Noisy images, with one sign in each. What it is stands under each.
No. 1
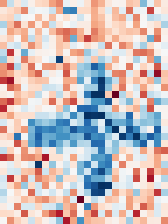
plus sign
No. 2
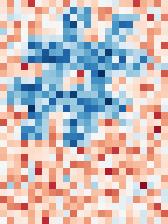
hash sign
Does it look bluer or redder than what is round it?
bluer
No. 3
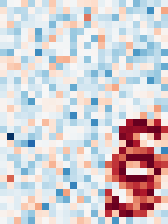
section sign
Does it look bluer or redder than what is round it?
redder
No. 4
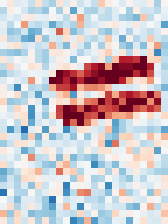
equals sign
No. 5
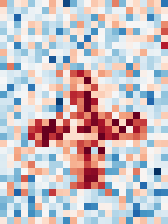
plus sign
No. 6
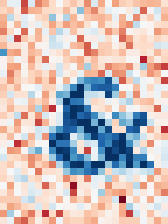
ampersand
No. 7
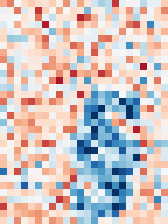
section sign
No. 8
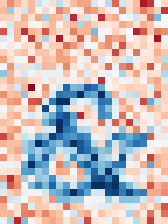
ampersand
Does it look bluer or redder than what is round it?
bluer
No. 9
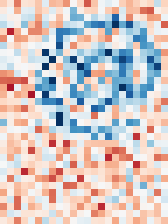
at sign
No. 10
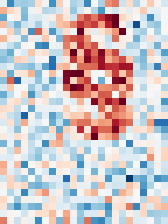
section sign
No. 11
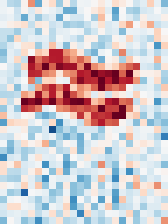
approximately sign
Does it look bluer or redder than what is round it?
redder
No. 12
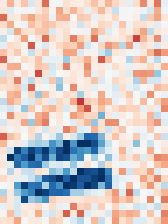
equals sign
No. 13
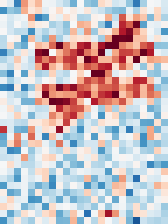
not-equal sign
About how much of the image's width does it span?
two thirds
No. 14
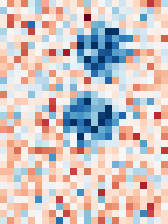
colon
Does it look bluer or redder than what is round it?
bluer
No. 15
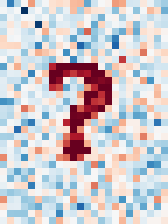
question mark
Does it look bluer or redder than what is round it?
redder
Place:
centre
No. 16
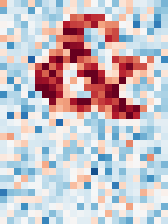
ampersand
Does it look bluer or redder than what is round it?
redder
